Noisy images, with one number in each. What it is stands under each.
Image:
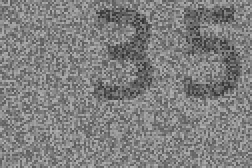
35
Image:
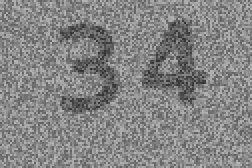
34
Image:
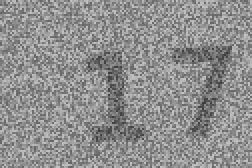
17
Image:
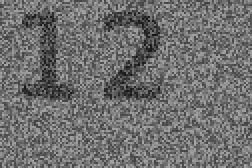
12
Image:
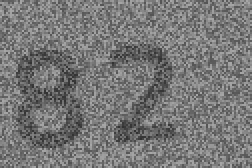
82
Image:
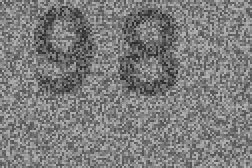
98
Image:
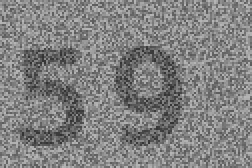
59
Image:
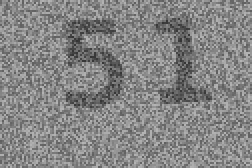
51
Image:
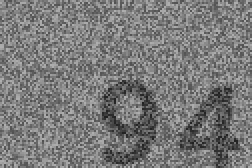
94
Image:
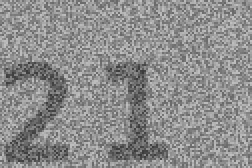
21
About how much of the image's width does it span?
two thirds
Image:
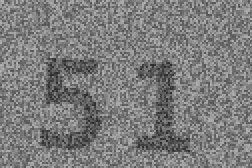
51
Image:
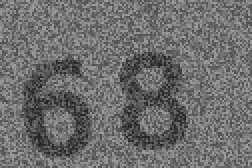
68
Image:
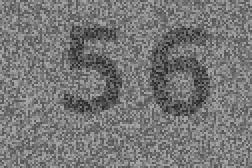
56
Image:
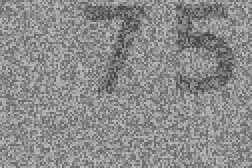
75
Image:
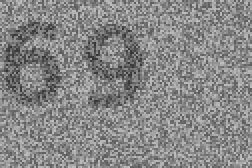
69
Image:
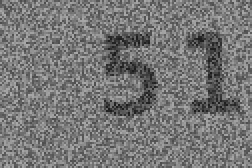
51
